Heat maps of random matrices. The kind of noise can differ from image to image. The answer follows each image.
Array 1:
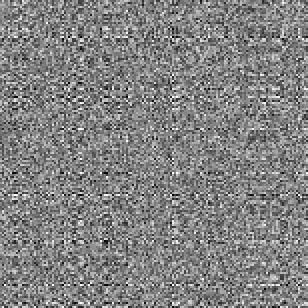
low rank plus noise
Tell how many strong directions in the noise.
one
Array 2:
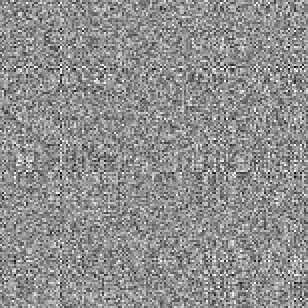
low rank plus noise
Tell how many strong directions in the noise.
one
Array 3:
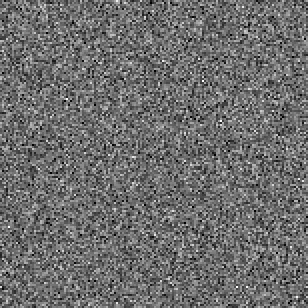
independent entries
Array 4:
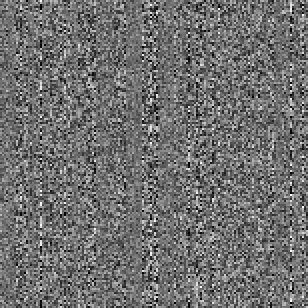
columns of uneven size
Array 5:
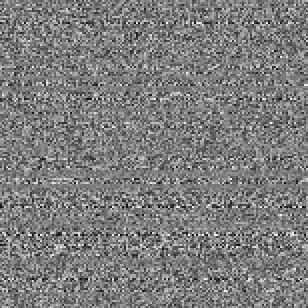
rows of uneven size
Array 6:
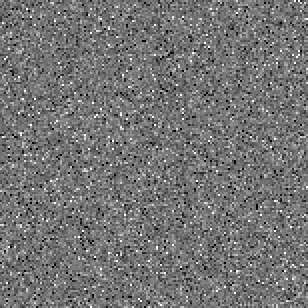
heavy tails
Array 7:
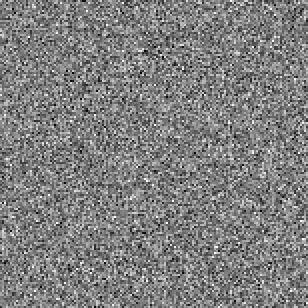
independent entries
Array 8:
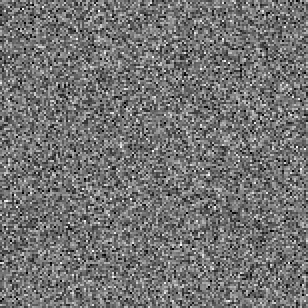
independent entries
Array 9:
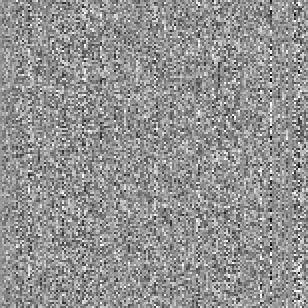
columns of uneven size
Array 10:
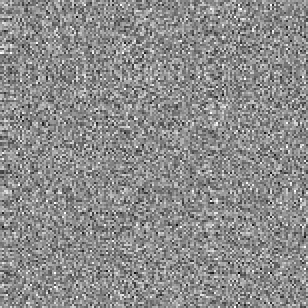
low rank plus noise
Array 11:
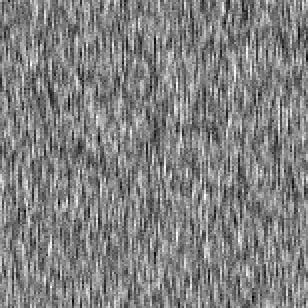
streaked along the columns
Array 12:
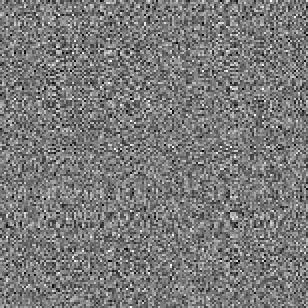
low rank plus noise
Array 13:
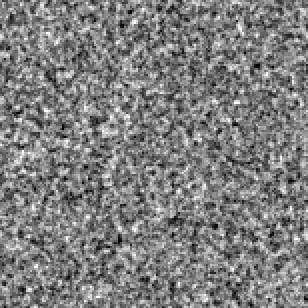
blotchy
